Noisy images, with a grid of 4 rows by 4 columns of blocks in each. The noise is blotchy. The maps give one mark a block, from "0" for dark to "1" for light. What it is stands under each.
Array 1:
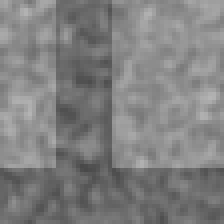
1011
1011
1011
0000
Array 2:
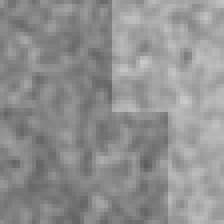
0011
0011
0001
0001
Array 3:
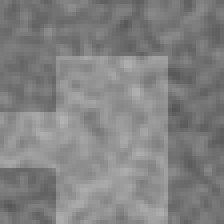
0000
0110
1110
0110
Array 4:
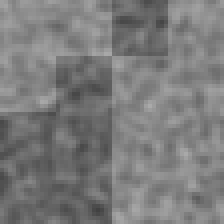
1101
1011
0011
0011
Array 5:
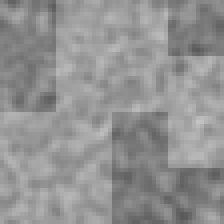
0110
0111
1101
1100
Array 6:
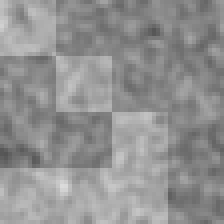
1000
0100
0010
1110
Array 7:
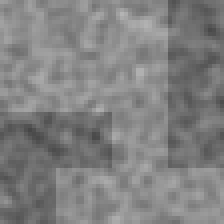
1110
1110
0010
0111
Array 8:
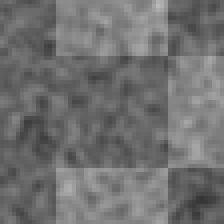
0110
0001
0001
0110
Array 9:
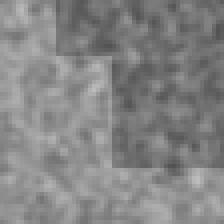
1000
1100
1100
1111
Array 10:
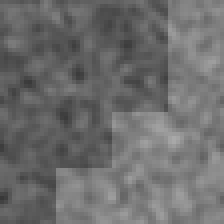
0001
0001
0011
0111
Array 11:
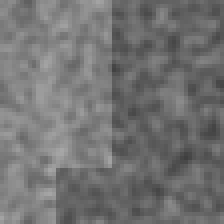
1100
1100
1100
1000
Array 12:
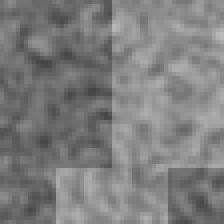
0011
0011
0011
0110
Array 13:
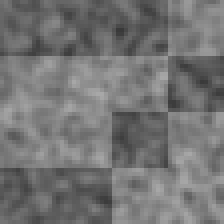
0001
1110
1101
0011
